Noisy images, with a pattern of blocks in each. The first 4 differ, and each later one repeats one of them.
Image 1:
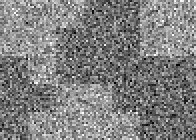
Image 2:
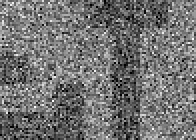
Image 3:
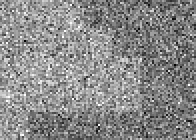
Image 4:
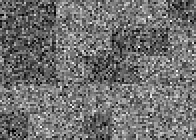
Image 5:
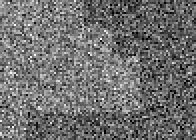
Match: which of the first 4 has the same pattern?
3
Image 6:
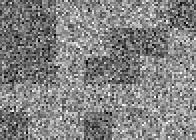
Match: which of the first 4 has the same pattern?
4
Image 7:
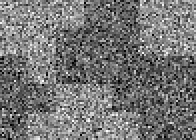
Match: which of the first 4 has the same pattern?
1
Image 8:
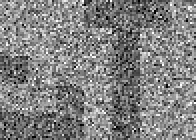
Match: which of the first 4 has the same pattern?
2
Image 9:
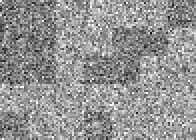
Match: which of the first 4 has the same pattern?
4
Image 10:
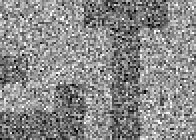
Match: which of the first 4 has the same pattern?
2
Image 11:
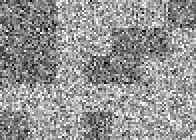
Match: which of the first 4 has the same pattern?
4
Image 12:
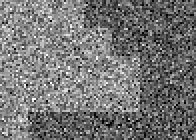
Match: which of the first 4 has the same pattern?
3
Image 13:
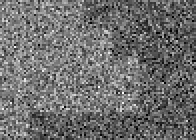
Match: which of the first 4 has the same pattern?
3
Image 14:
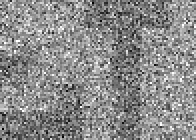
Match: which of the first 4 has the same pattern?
2
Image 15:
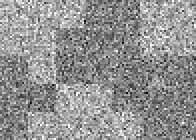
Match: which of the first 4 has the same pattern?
1
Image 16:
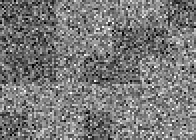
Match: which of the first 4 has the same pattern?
4
